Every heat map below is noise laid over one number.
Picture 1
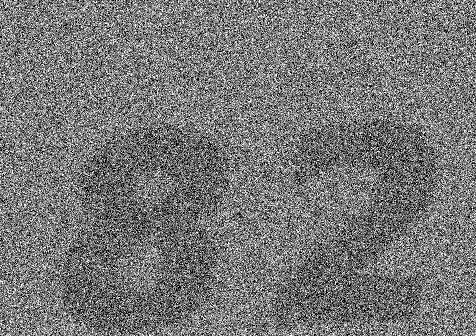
82
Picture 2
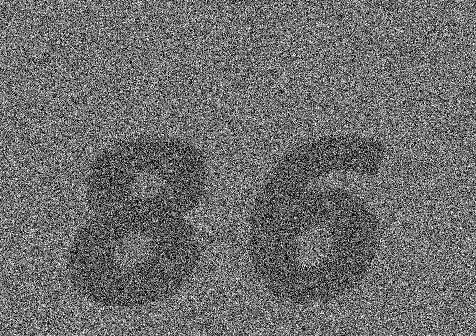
86
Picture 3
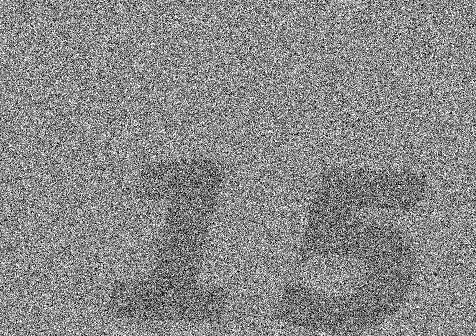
15
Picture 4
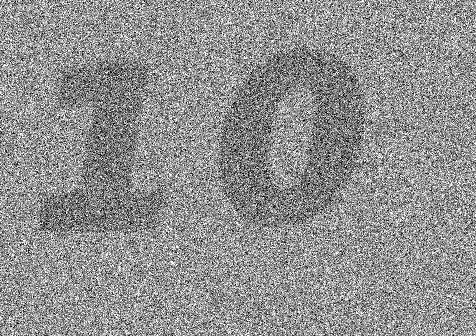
10
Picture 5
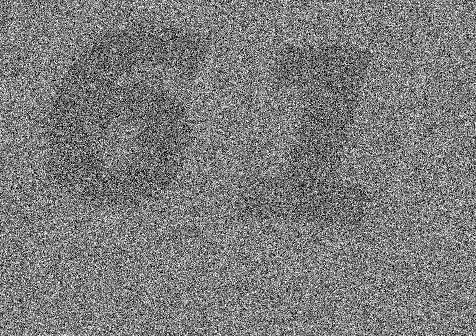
61
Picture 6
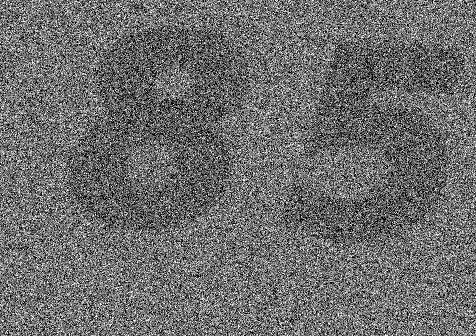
85
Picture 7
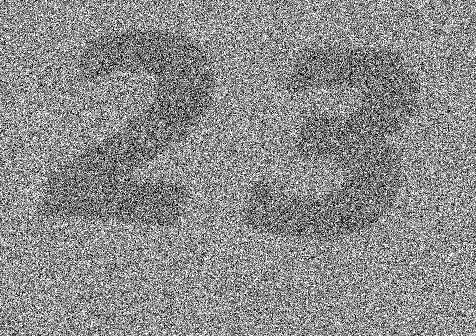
23
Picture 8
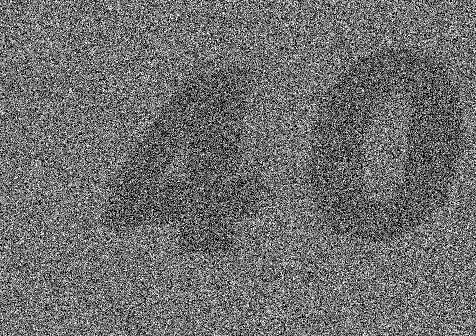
40
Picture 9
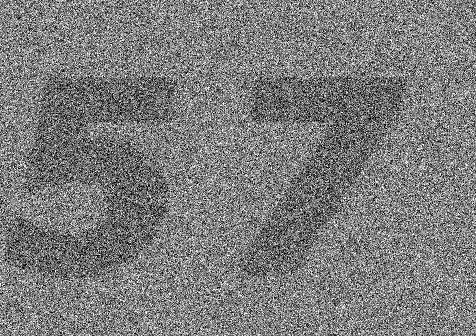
57
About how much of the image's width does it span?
nearly all
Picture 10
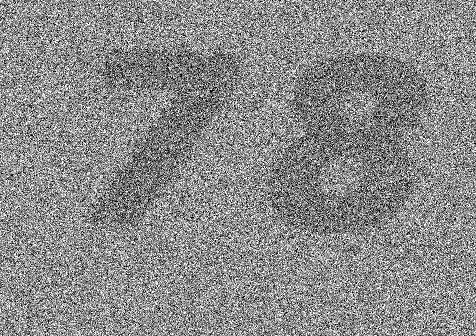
78
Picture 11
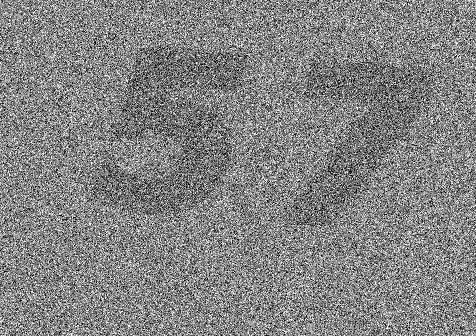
57
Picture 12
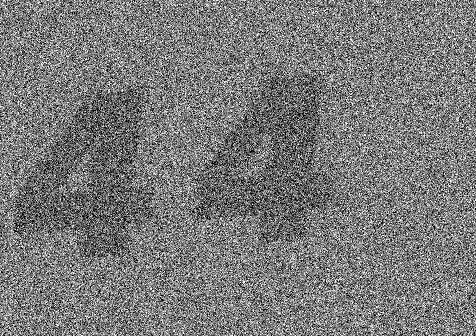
44
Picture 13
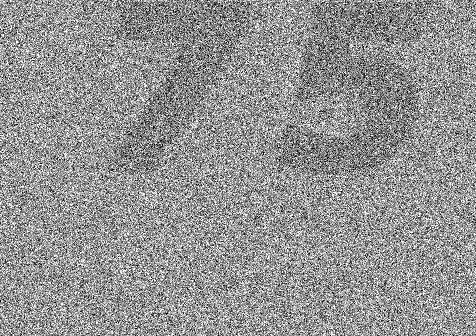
75
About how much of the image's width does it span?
two thirds
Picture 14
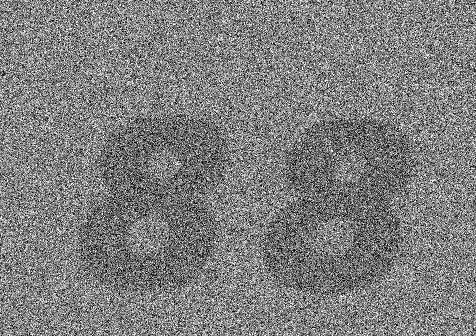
88
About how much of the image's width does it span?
two thirds
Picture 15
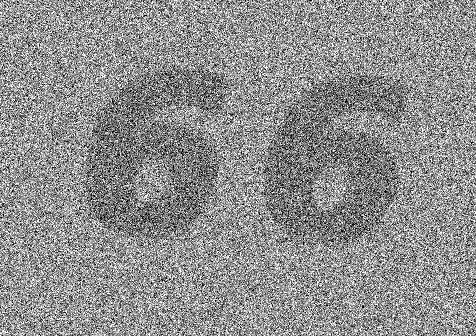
66
